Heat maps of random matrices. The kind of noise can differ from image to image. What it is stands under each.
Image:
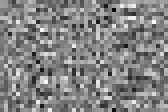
low rank plus noise
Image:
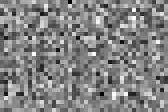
low rank plus noise
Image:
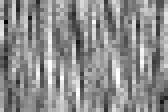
streaked along the columns
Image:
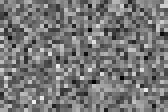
independent entries
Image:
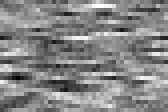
streaked along the rows
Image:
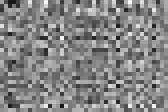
low rank plus noise
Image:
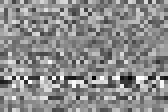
rows of uneven size
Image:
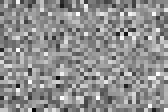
low rank plus noise
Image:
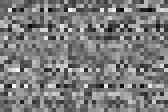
rows of uneven size
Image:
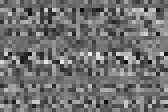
rows of uneven size
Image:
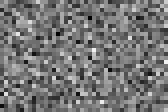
independent entries
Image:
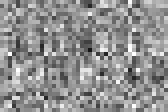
low rank plus noise
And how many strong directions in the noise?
two
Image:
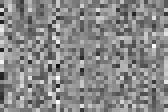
columns of uneven size
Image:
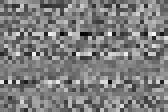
rows of uneven size
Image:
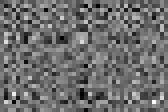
low rank plus noise
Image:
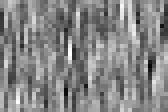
streaked along the columns
